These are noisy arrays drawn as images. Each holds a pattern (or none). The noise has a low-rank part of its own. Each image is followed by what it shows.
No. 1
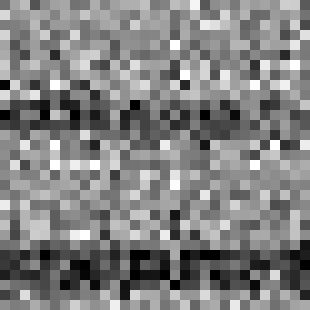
bands of rows
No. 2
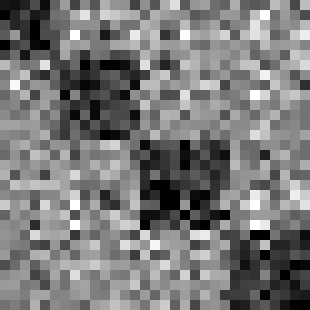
blocks along the diagonal
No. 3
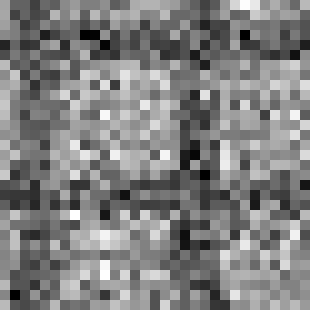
bands of rows crossing bands of columns
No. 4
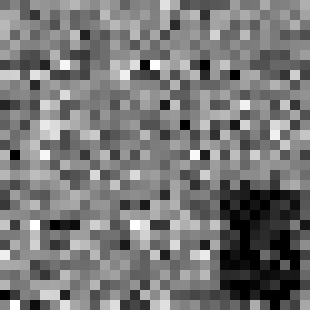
one block
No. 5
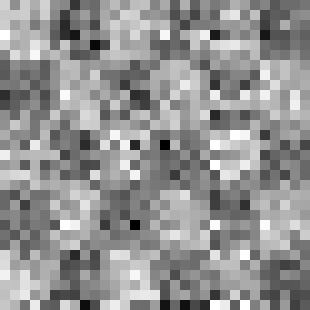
a checkerboard
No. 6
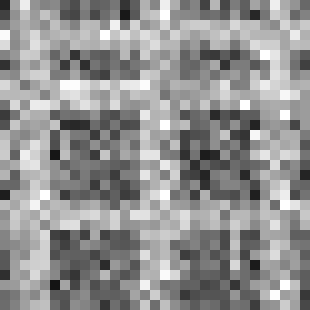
bands of rows crossing bands of columns
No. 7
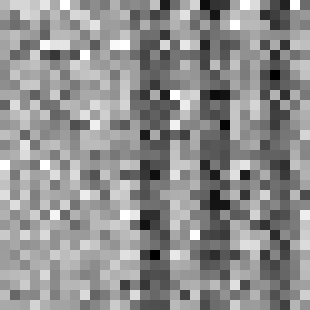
bands of columns
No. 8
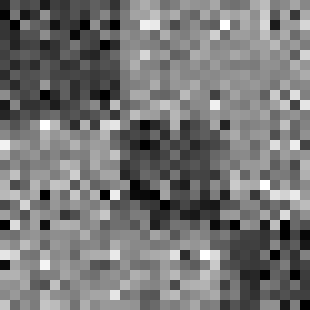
blocks along the diagonal
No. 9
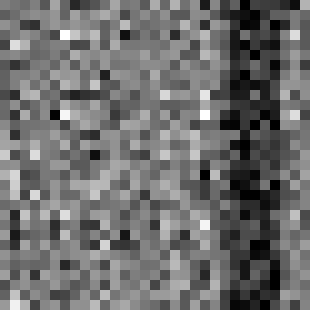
one band of columns
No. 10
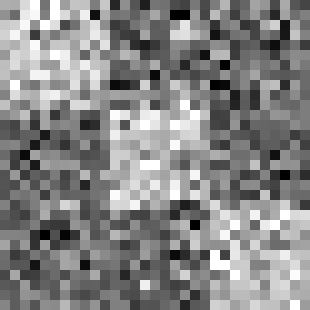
blocks along the diagonal
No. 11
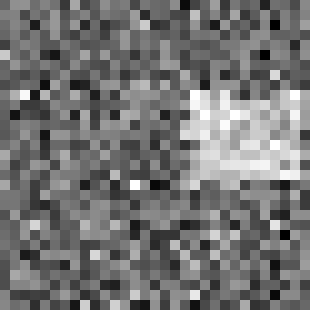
one block
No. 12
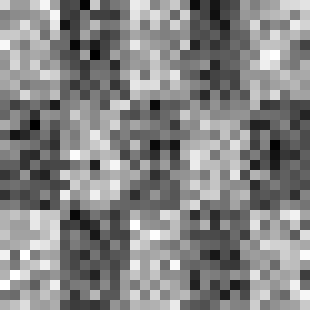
a checkerboard
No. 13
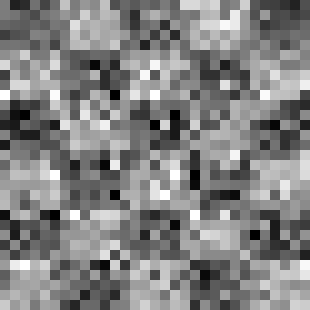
a checkerboard
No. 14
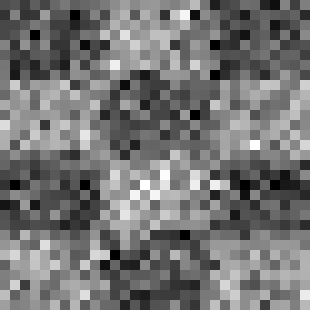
a checkerboard
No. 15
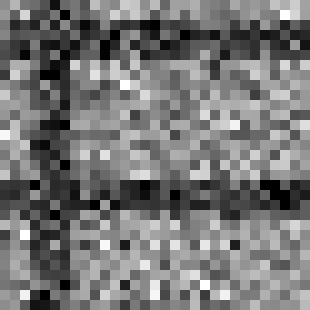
bands of rows crossing bands of columns
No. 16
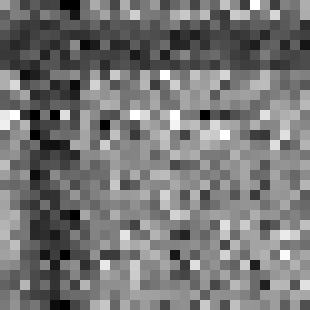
bands of rows crossing bands of columns
